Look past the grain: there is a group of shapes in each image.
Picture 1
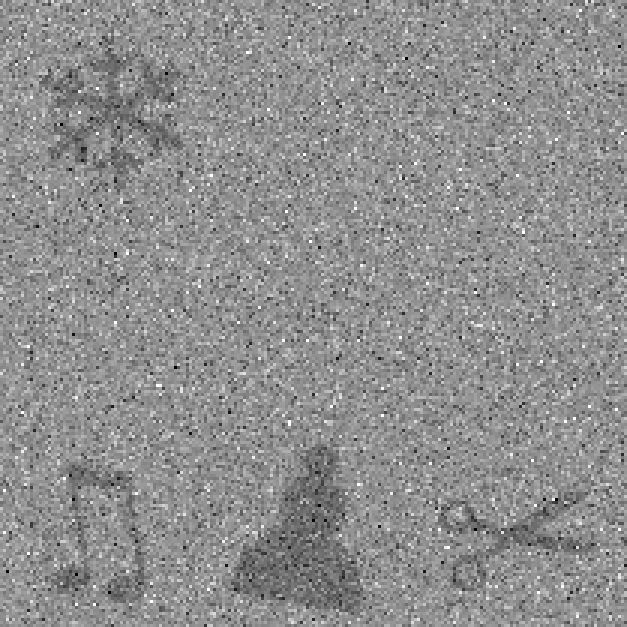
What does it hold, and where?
top left: snowflake; bottom left: pair of musical notes; bottom middle: chess pawn; bottom right: pair of scissors
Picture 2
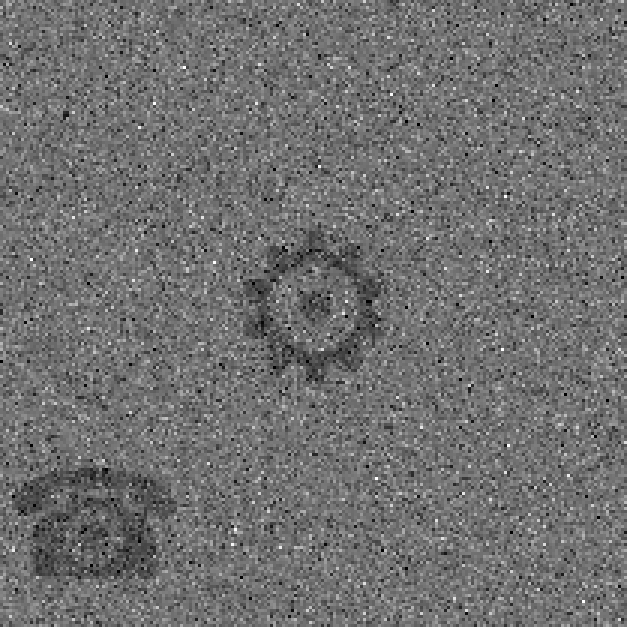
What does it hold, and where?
centre: gear; bottom left: telephone
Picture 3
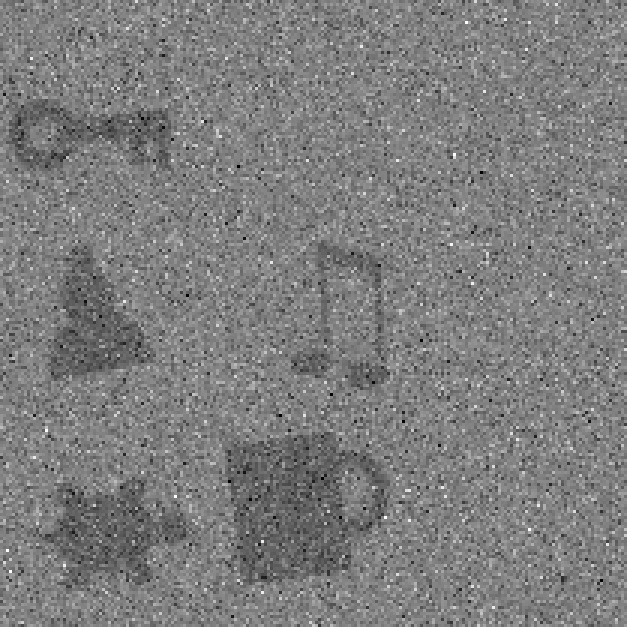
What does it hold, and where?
top left: key; middle left: chess pawn; centre: pair of musical notes; bottom left: turtle; bottom middle: cup
